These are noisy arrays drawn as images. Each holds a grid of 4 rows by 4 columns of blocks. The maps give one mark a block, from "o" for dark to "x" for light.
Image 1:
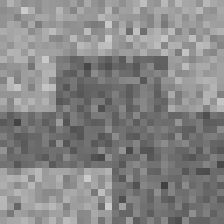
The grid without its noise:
x x x x
x o o x
o o o o
x x o o
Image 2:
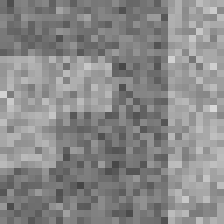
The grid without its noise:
o o o x
x x o x
x o o x
o o o x
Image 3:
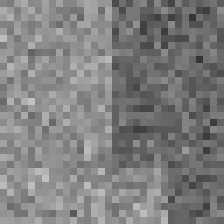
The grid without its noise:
x x o o
x x o o
x x o o
x x x o
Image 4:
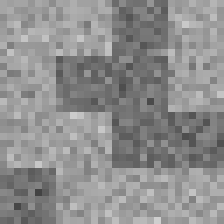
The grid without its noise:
x x o x
x o o x
x x o o
o x x x
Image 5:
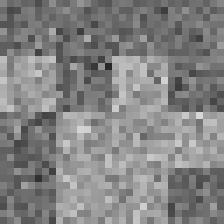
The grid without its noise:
o o o o
x o x o
o x x x
o x x o
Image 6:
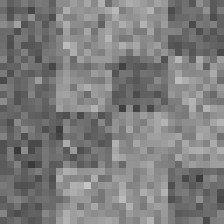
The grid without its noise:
o x x o
o x o x
o o x x
o x x o
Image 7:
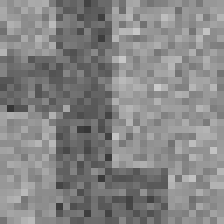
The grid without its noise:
x o x x
o o x x
x o x x
x o o x
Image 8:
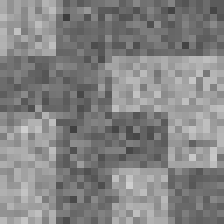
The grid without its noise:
x o o o
o o x x
x o o x
x o x o
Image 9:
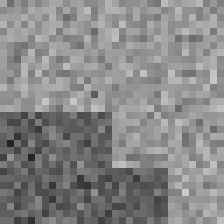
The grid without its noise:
x x x x
x x x x
o o x x
o o o x
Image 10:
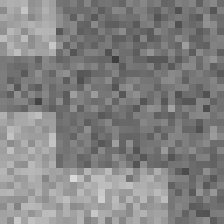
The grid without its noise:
x o o o
o o o o
x o o o
x x x o
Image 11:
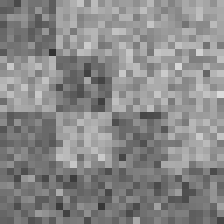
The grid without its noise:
o x x x
x o x x
o x o x
o o o o
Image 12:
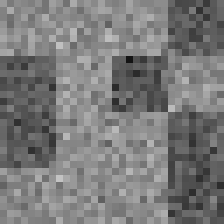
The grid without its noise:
x x x o
o x o x
o x x o
x x x o
